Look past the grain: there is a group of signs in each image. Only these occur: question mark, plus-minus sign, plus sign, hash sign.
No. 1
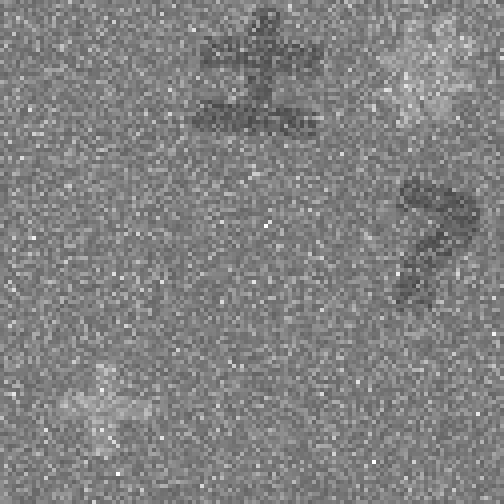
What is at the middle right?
question mark
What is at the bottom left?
plus sign
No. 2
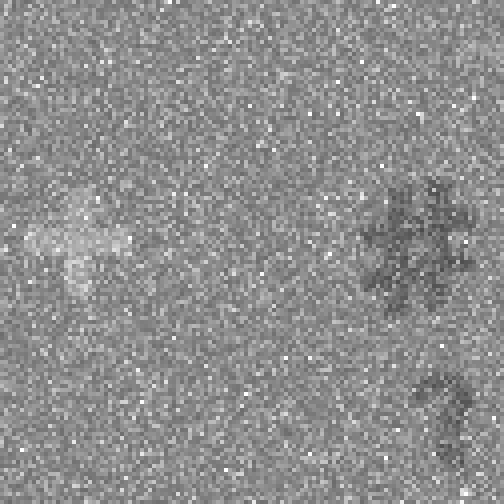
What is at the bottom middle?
nothing
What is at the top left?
nothing
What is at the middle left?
plus sign
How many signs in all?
3
